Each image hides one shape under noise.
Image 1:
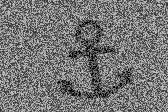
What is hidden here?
dark anchor
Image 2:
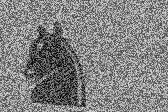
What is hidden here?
dark chess knight
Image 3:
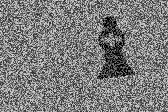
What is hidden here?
dark chess bishop
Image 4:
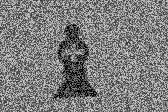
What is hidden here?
dark chess bishop
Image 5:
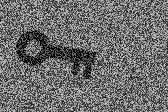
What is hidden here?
dark key
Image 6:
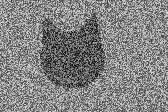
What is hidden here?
dark cat's head
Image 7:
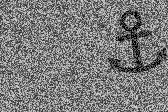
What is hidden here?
dark anchor
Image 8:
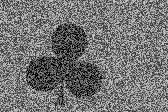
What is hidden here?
dark club
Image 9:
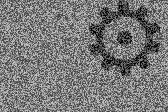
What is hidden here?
dark gear
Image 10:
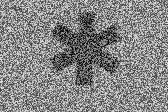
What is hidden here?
dark asterisk
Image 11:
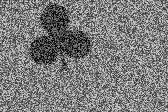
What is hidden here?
dark club
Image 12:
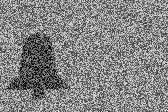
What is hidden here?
dark bell
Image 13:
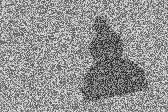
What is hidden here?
dark chess pawn
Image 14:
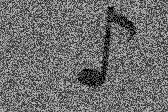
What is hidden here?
dark musical note
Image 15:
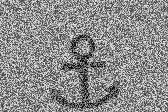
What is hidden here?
dark anchor
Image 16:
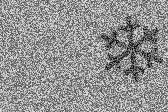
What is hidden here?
dark snowflake
